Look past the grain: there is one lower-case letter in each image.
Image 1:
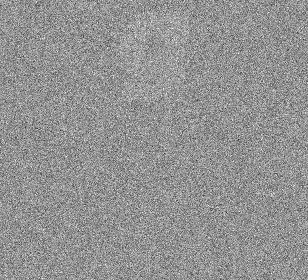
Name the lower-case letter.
g
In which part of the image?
top middle
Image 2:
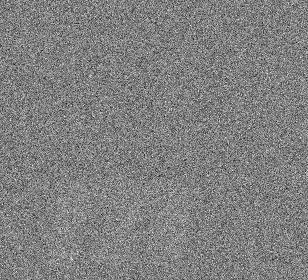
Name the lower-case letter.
m
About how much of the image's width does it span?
half
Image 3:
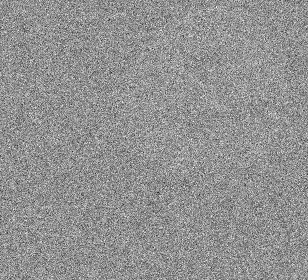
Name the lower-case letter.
e
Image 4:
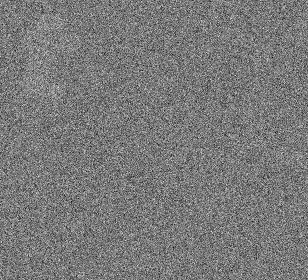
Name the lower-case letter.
t
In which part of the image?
top left
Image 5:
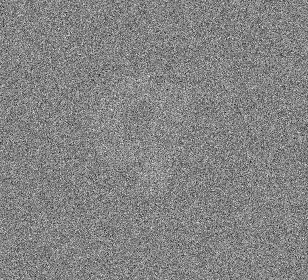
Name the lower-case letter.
q
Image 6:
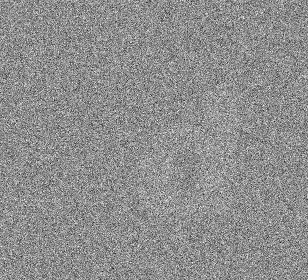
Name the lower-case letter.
d
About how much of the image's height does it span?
half
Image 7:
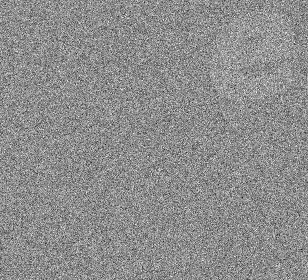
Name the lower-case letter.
e
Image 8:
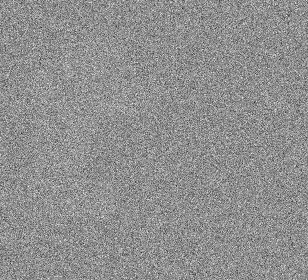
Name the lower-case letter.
t
